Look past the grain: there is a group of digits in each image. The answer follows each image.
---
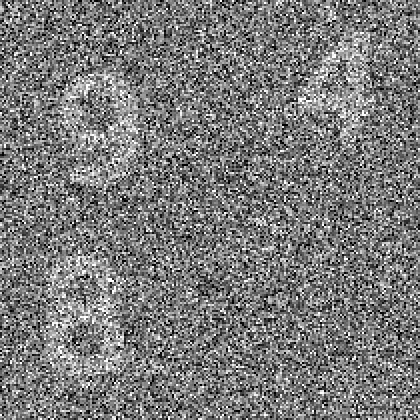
top left: light 9; top right: light 4; bottom left: light 8
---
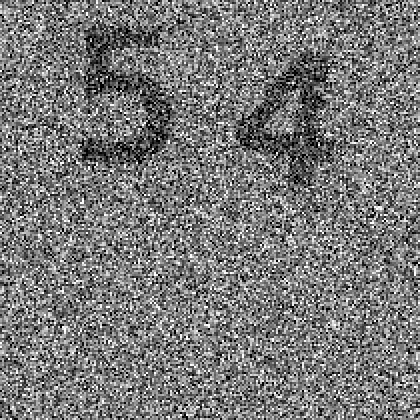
top left: dark 5; top right: dark 4
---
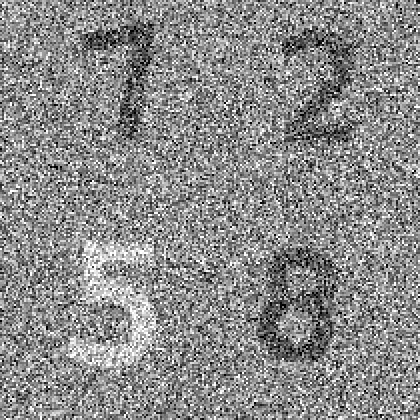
top left: dark 7; top right: dark 2; bottom left: light 5; bottom right: dark 8
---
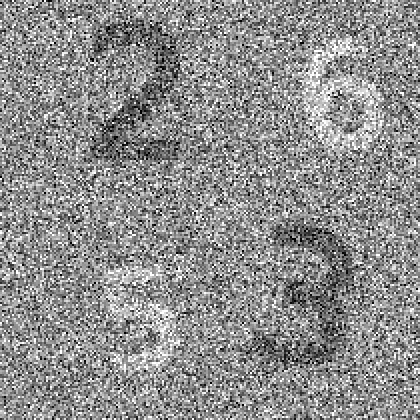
top left: dark 2; top right: light 6; bottom left: light 5; bottom right: dark 3
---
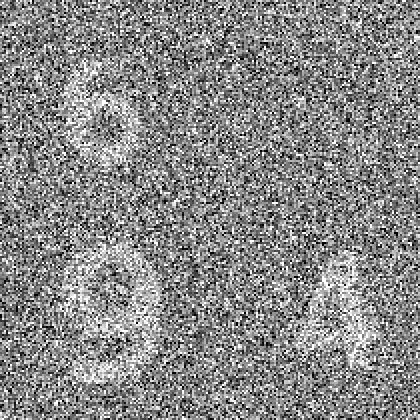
top left: light 6; bottom left: light 9; bottom right: light 4
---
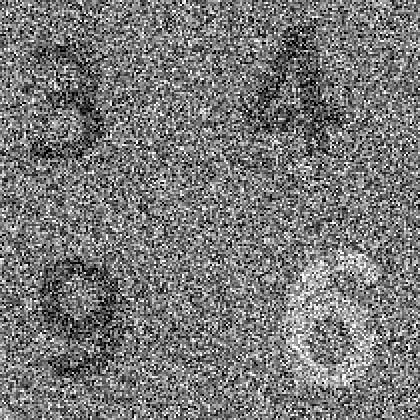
top left: dark 3; top right: dark 4; bottom left: dark 9; bottom right: light 6
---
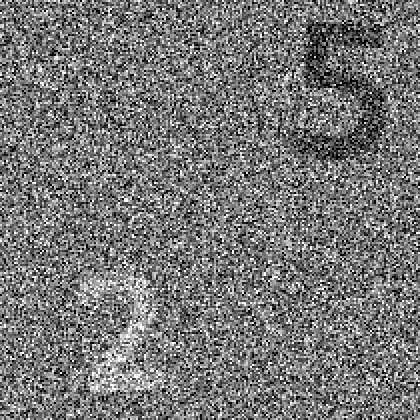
top right: dark 5; bottom left: light 2
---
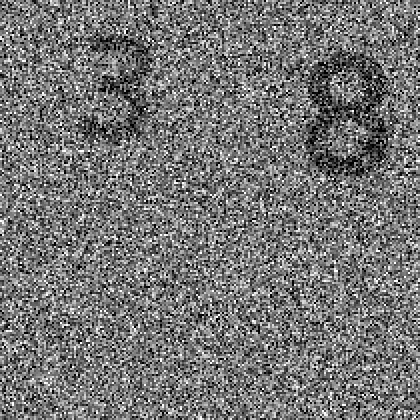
top left: dark 3; top right: dark 8
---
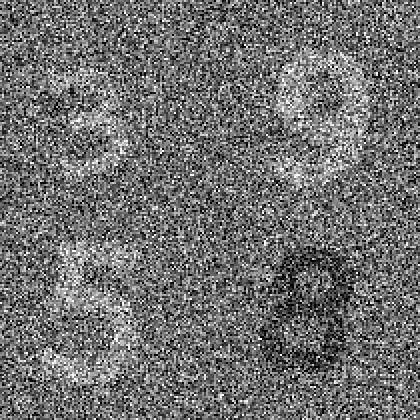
top left: light 3; top right: light 9; bottom left: light 5; bottom right: dark 8
